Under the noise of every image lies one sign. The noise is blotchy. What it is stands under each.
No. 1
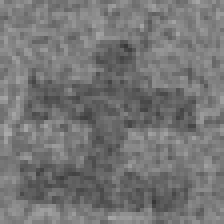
plus-minus sign
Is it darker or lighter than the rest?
darker
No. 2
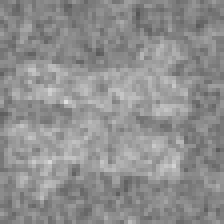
not-equal sign
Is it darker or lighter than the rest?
lighter
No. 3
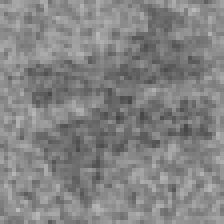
not-equal sign
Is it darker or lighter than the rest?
darker
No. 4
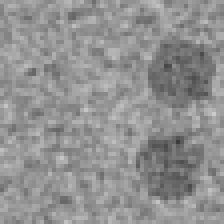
colon
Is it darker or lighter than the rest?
darker
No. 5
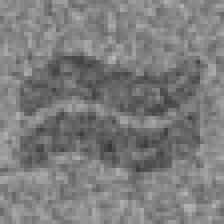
approximately sign
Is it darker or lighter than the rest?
darker
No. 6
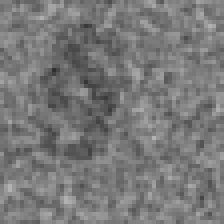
section sign
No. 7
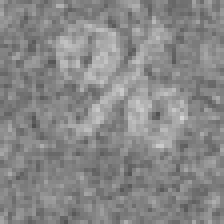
percent sign
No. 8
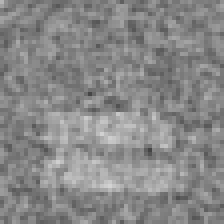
equals sign
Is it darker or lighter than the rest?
lighter
